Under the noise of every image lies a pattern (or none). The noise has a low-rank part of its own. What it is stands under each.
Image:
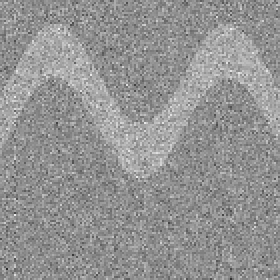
a wavy band
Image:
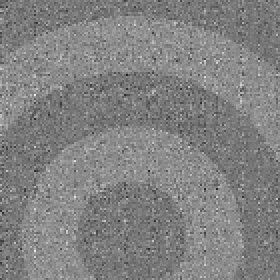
rings round one point
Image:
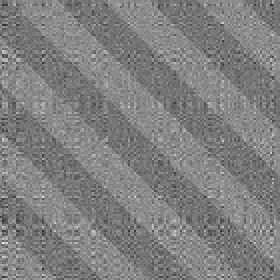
diagonal stripes
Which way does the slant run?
top left to bottom right
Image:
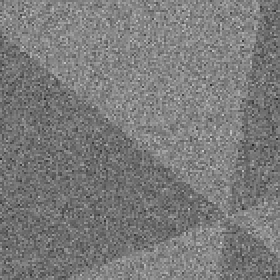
spokes from one point
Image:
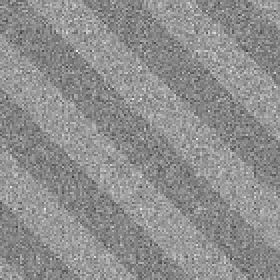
diagonal stripes
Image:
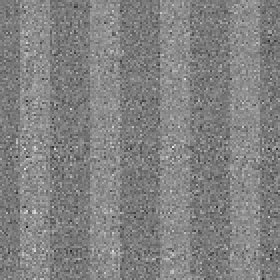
vertical stripes
